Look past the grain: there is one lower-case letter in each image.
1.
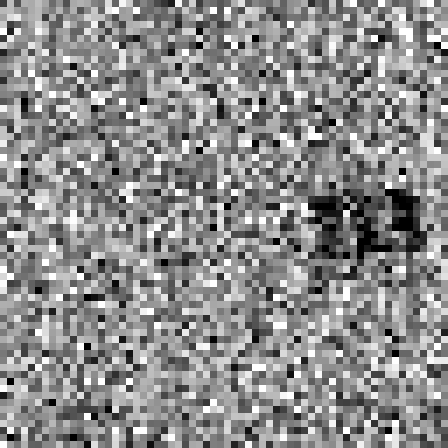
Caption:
dark m, middle right
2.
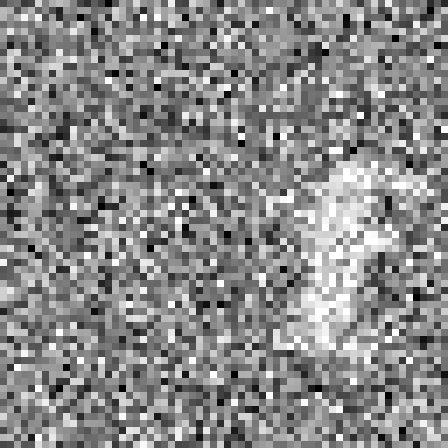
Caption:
light f
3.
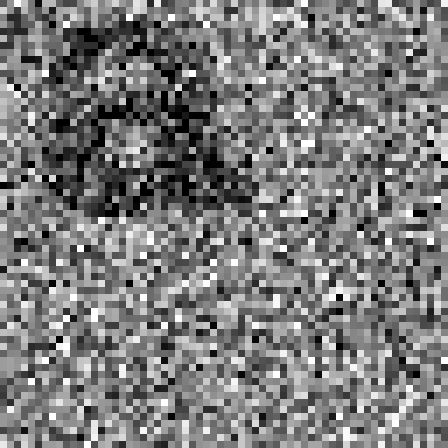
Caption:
dark a
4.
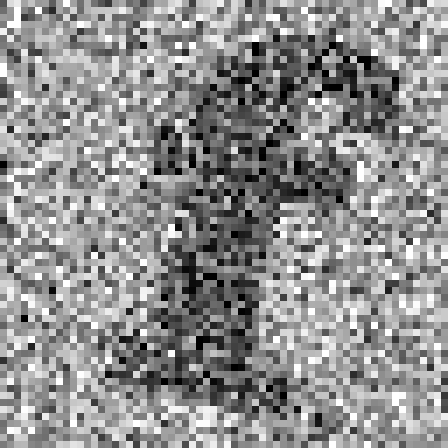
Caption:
dark f
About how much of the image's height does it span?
nearly all
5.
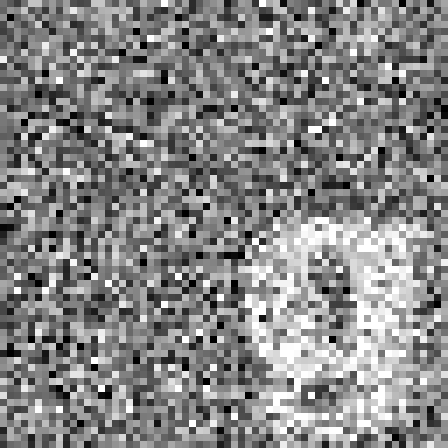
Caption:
light g
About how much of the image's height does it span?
half
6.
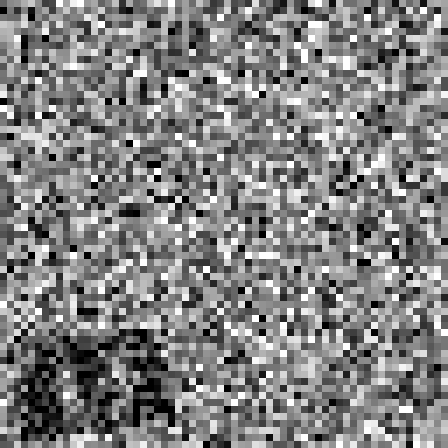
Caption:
dark m, bottom left
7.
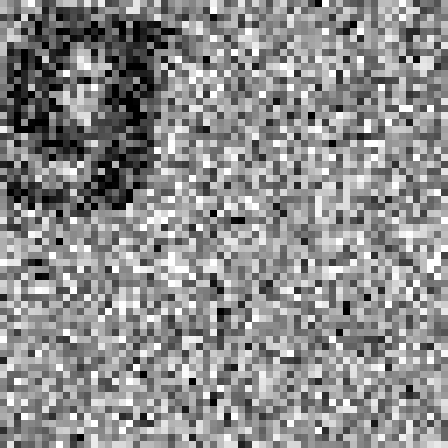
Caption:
dark g
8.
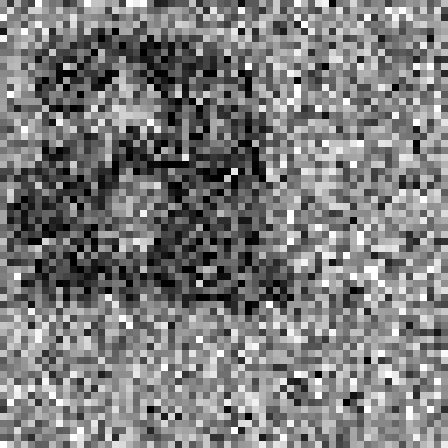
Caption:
dark a
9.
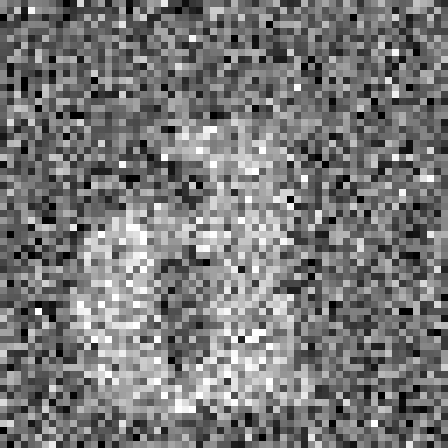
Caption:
light d
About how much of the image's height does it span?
two thirds
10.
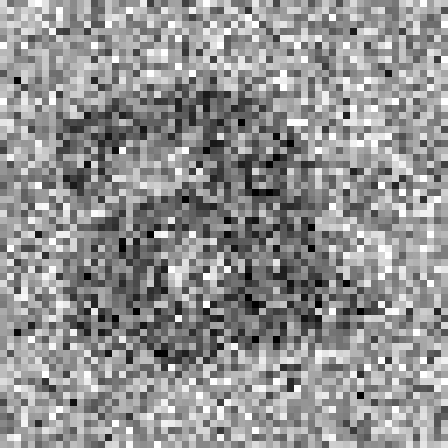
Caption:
dark a
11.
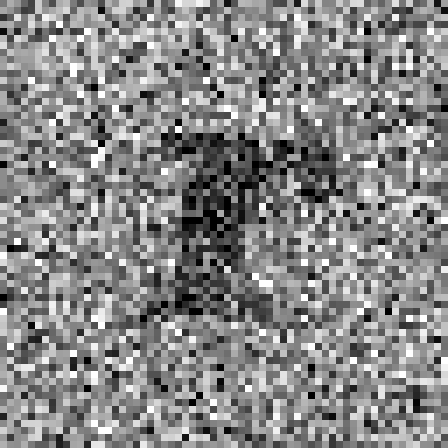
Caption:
dark r, centre
